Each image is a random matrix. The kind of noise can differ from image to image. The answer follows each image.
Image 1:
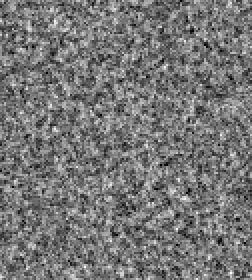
blotchy
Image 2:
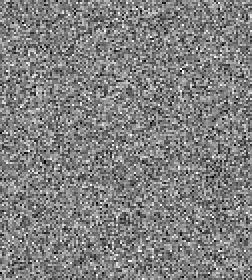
independent entries
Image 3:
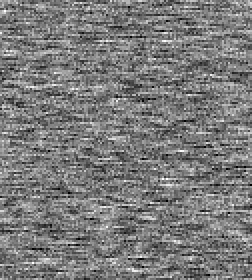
streaked along the rows
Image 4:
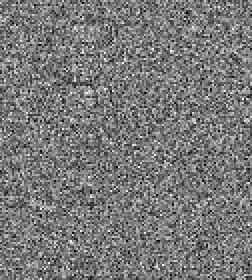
low rank plus noise
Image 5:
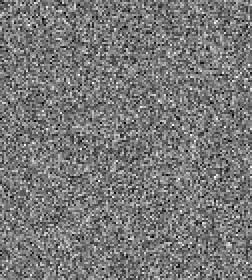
independent entries
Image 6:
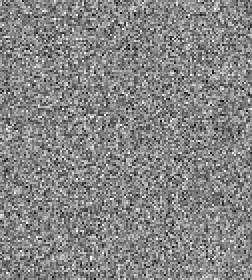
low rank plus noise
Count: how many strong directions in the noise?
five to eight
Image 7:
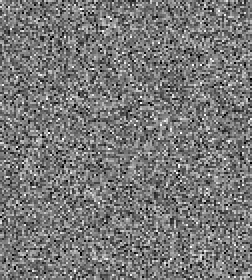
low rank plus noise
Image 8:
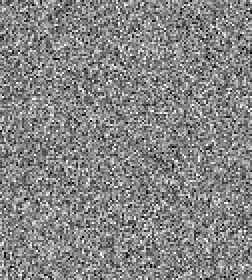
independent entries
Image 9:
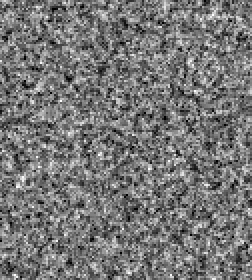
blotchy
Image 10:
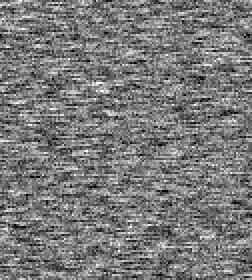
streaked along the rows
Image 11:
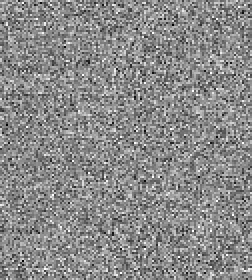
low rank plus noise
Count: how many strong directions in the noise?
three or four
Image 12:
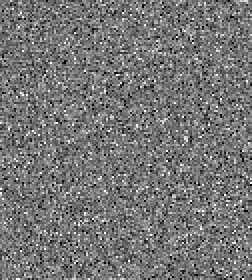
heavy tails
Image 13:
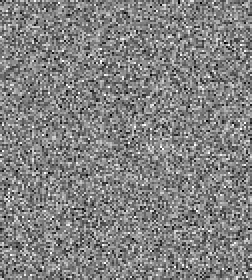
independent entries
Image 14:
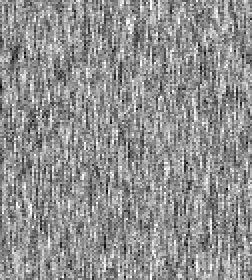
streaked along the columns
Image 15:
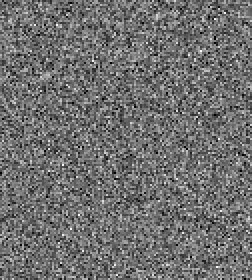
independent entries
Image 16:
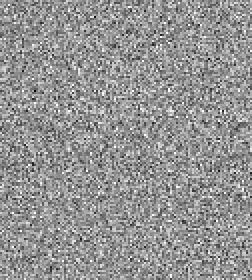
low rank plus noise
